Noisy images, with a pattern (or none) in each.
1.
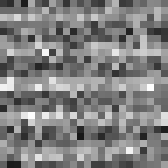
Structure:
horizontal stripes
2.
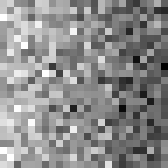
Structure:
a smooth slope
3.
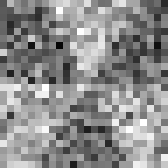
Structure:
spokes from one point
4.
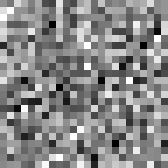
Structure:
only noise
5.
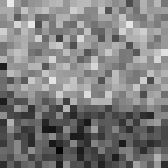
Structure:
a sharp edge
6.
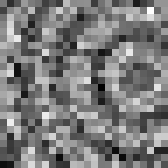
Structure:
rings round one point
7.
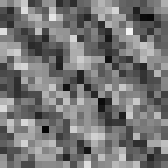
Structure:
diagonal stripes
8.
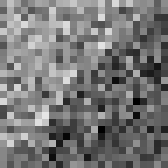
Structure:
a sharp edge
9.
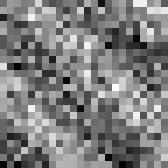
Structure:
diagonal stripes
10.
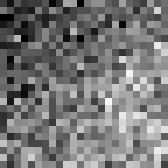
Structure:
a smooth slope
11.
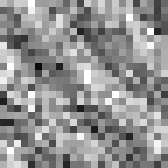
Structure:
diagonal stripes
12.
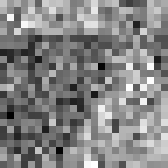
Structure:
spokes from one point
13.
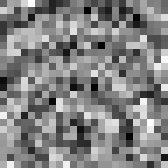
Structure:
rings round one point
